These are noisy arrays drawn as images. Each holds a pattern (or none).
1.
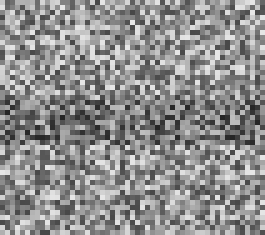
one horizontal stripe
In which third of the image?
middle
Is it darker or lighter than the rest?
darker
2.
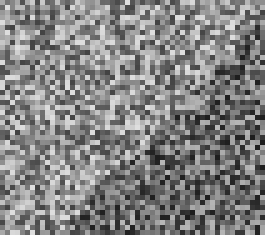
a sharp edge
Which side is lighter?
top left
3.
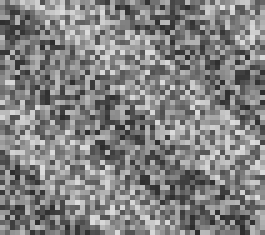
diagonal stripes
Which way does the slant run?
top left to bottom right
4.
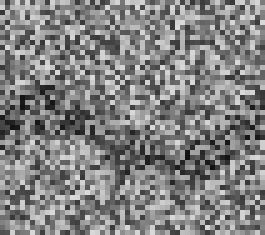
a wavy band
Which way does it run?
left to right
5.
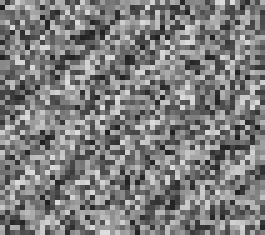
diagonal stripes
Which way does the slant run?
bottom left to top right
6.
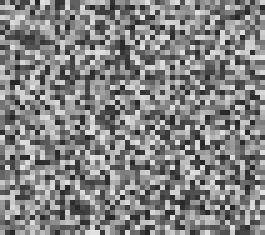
only noise
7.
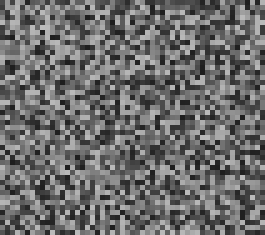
only noise
